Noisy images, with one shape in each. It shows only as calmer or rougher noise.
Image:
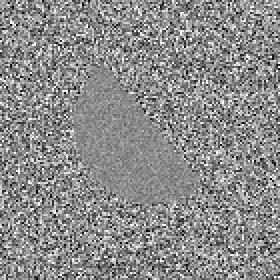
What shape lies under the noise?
half disc
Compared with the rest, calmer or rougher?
calmer
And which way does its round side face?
down and left
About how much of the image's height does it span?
half
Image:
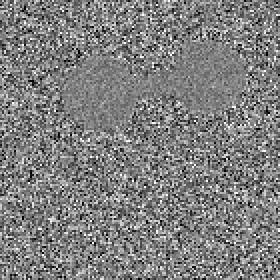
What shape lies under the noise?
dumbbell
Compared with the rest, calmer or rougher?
calmer
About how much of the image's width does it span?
two thirds
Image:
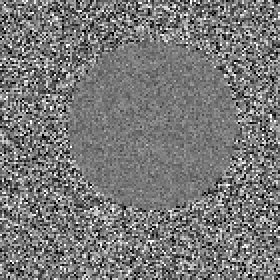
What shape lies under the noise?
disc
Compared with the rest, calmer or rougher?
calmer
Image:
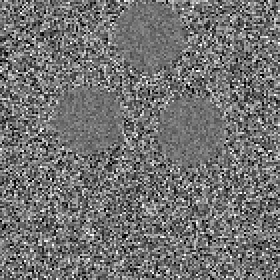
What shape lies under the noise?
three dots
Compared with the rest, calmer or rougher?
calmer
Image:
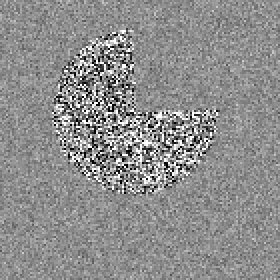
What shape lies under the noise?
disc with a wedge cut out
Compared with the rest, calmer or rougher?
rougher
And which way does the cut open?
up and right
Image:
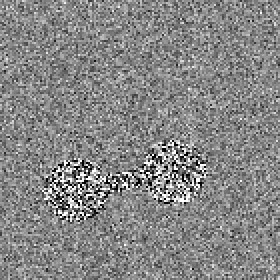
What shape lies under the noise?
dumbbell
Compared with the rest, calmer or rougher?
rougher
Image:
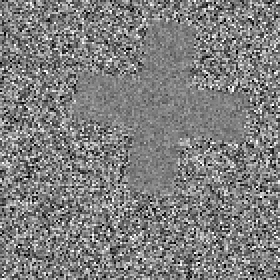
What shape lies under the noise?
cross
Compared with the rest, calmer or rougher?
calmer
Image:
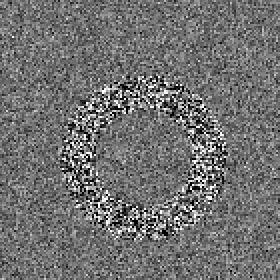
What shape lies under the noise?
ring
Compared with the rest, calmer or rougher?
rougher
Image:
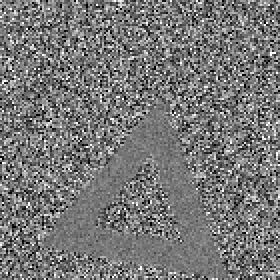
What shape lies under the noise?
triangle frame
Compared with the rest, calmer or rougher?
calmer
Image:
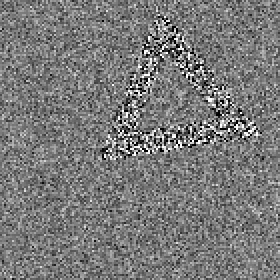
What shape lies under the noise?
triangle frame
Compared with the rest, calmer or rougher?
rougher
